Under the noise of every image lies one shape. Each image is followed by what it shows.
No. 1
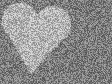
heart
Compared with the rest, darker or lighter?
lighter
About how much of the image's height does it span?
nearly all
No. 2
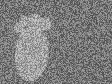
footprint
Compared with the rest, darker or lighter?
lighter
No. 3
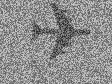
airplane
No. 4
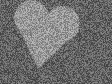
heart
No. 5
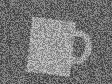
cup
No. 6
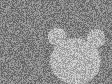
bear's head
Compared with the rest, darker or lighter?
lighter
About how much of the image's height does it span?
two thirds
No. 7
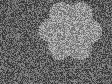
flower
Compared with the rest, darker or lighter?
lighter
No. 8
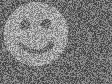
smiling face
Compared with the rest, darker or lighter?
lighter
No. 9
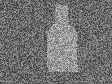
bottle
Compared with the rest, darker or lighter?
lighter
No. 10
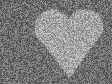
heart
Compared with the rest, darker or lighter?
lighter
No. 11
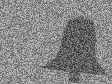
bell
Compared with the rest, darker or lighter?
darker
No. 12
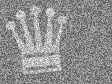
chess queen
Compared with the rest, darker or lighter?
lighter
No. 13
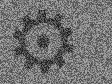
gear
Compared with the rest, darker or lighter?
darker
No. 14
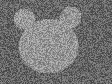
bear's head
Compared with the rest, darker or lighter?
lighter
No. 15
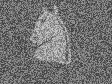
chess knight
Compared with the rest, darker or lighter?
lighter
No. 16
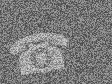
telephone
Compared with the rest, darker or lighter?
lighter
